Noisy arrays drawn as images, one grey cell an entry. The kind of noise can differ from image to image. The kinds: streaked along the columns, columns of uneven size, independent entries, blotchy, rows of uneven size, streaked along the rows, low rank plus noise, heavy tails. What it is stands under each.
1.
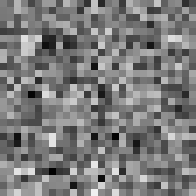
low rank plus noise
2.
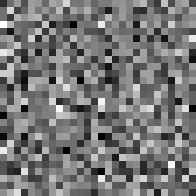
low rank plus noise
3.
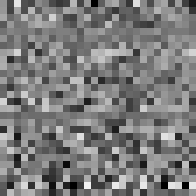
rows of uneven size
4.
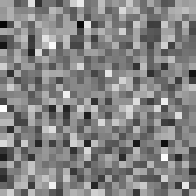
low rank plus noise
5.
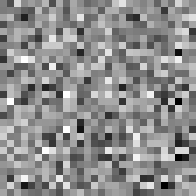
low rank plus noise
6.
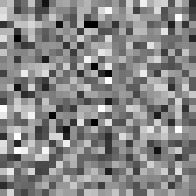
low rank plus noise
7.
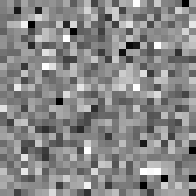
heavy tails
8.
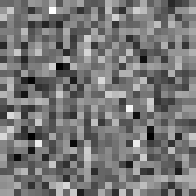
independent entries
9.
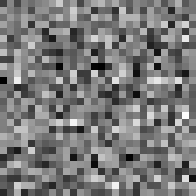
low rank plus noise
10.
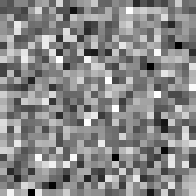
independent entries
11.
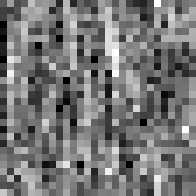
streaked along the columns
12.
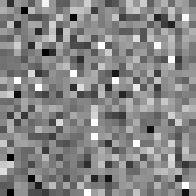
heavy tails
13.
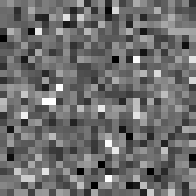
heavy tails
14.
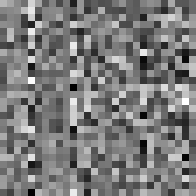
columns of uneven size
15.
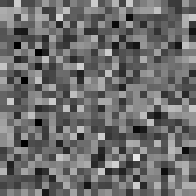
independent entries
